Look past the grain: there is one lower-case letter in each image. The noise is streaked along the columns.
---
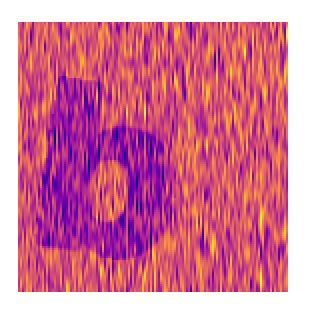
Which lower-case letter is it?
b
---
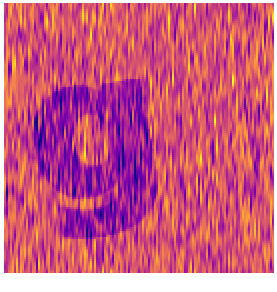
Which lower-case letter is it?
g
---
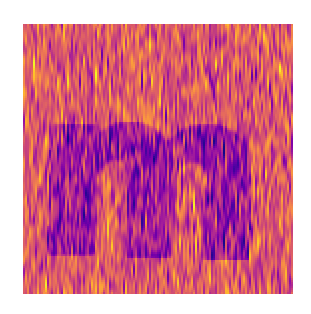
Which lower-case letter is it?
m
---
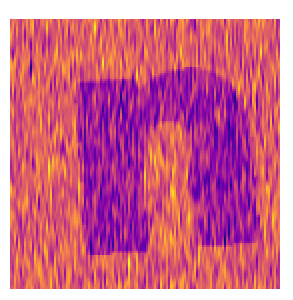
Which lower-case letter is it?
n
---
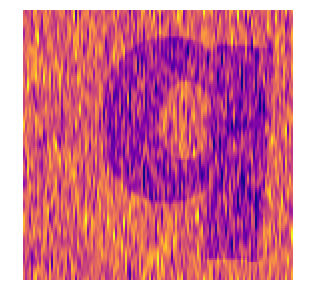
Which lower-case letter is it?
q
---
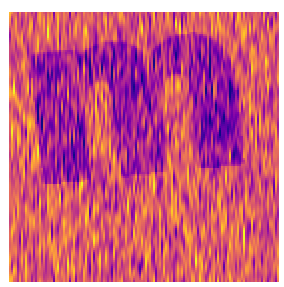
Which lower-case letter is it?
m
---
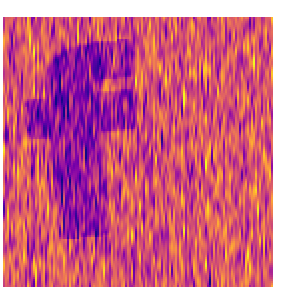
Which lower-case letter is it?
f
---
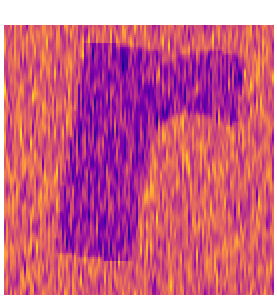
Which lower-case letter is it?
r
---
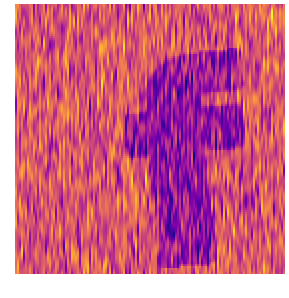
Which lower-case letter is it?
f
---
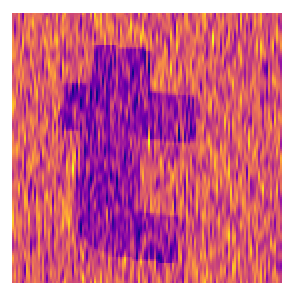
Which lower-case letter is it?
t
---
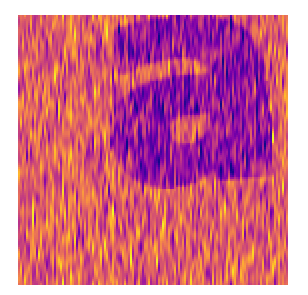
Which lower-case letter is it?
a
